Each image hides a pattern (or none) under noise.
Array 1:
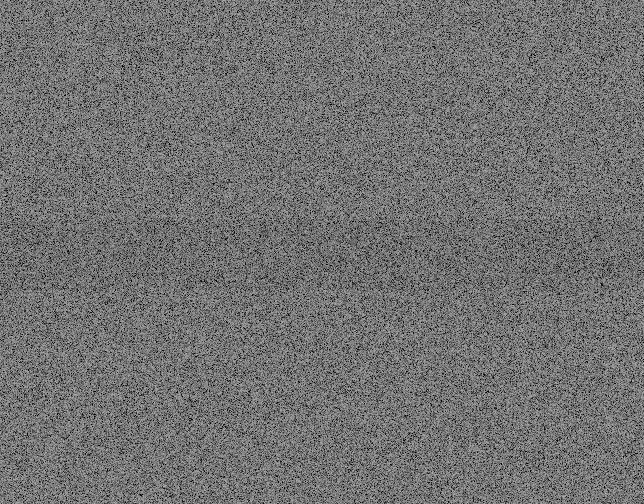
one horizontal stripe
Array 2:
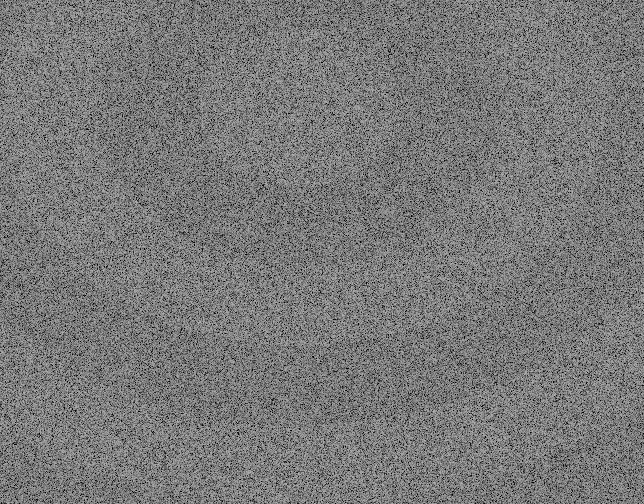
rings round one point
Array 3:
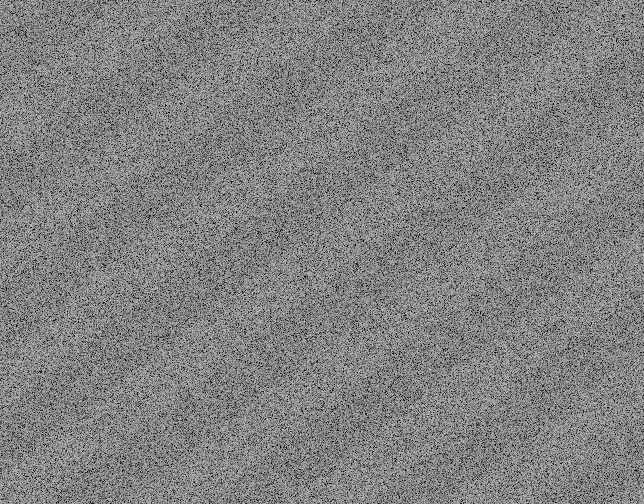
diagonal stripes
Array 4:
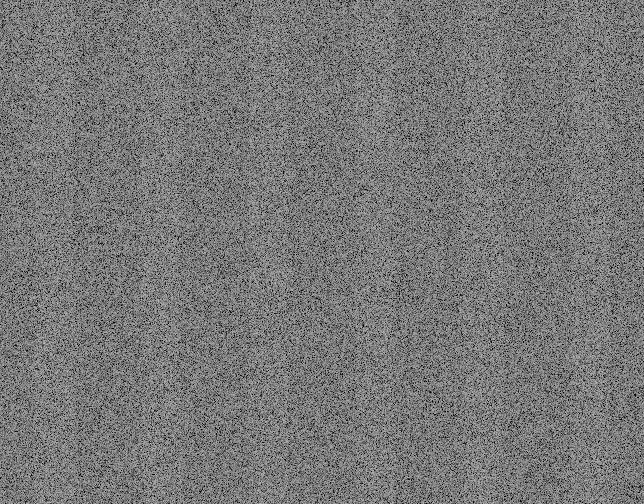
vertical stripes
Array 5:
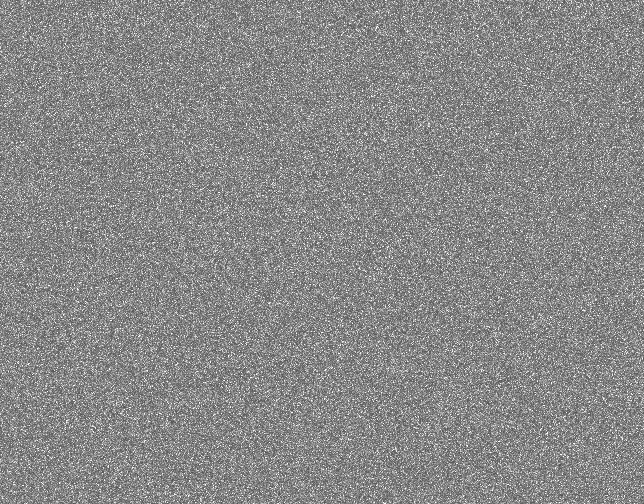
only noise
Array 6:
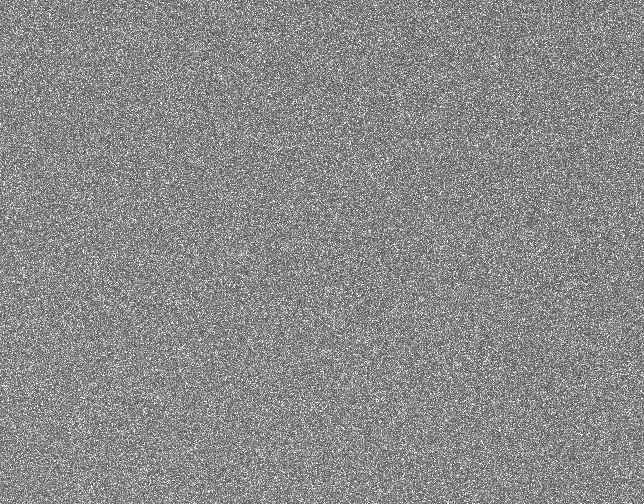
a smooth slope
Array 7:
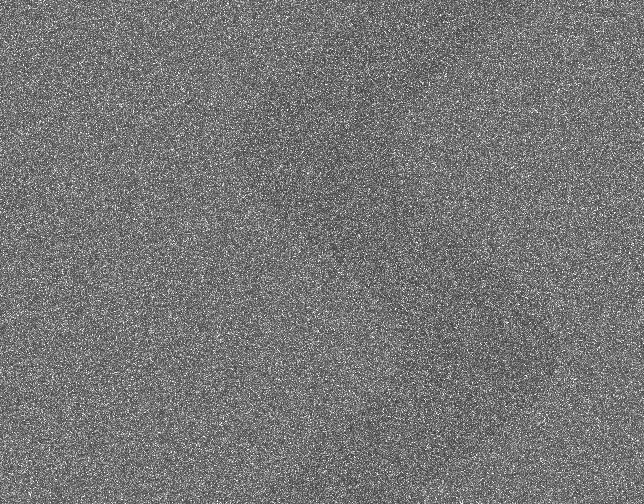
a wavy band
